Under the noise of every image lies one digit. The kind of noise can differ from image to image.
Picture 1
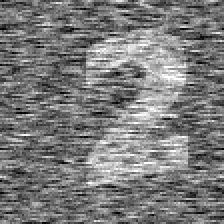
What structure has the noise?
streaked along the rows
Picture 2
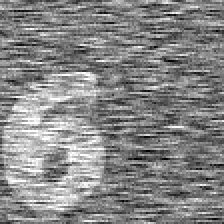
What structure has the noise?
streaked along the rows
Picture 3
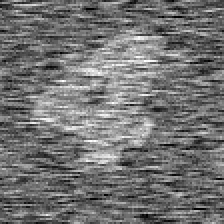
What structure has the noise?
streaked along the rows
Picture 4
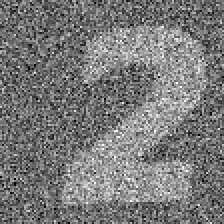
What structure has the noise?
independent entries
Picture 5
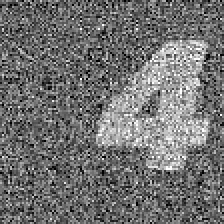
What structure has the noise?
low rank plus noise
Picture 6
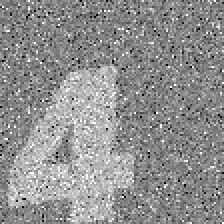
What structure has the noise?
heavy tails
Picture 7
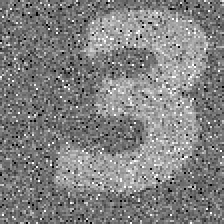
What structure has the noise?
heavy tails
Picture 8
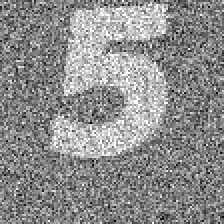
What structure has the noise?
independent entries
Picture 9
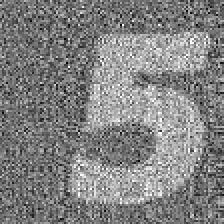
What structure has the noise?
low rank plus noise
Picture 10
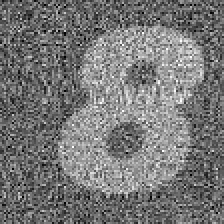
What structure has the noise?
low rank plus noise
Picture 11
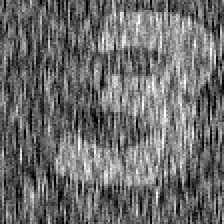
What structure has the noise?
streaked along the columns
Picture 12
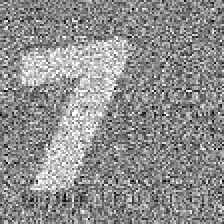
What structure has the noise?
low rank plus noise
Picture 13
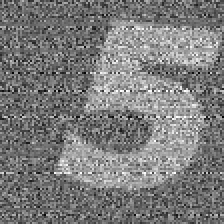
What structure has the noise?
rows of uneven size
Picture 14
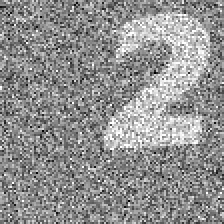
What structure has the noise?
independent entries
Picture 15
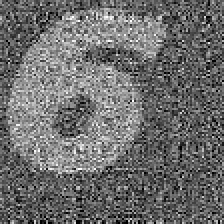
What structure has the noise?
low rank plus noise
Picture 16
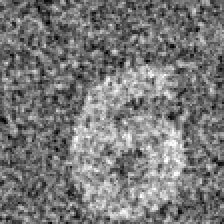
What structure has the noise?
blotchy
